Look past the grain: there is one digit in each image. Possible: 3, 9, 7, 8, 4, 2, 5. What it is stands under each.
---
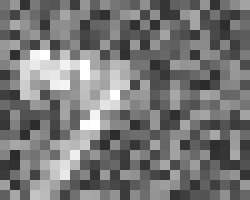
7
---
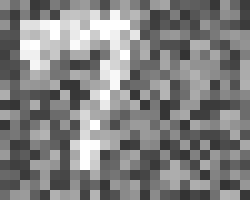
7
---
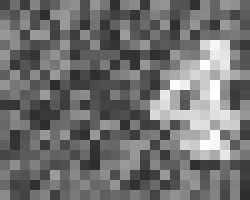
4
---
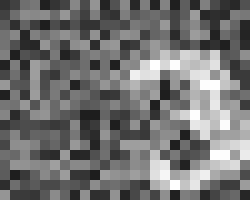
3
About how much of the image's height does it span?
two thirds
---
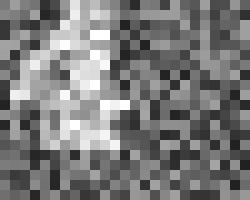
4
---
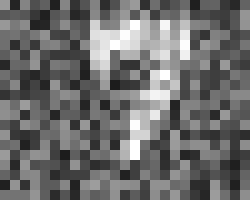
7
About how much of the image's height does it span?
two thirds
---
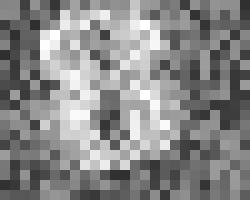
8
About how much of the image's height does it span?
nearly all
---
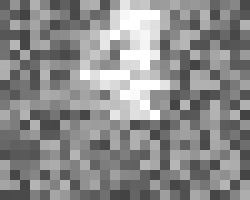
4
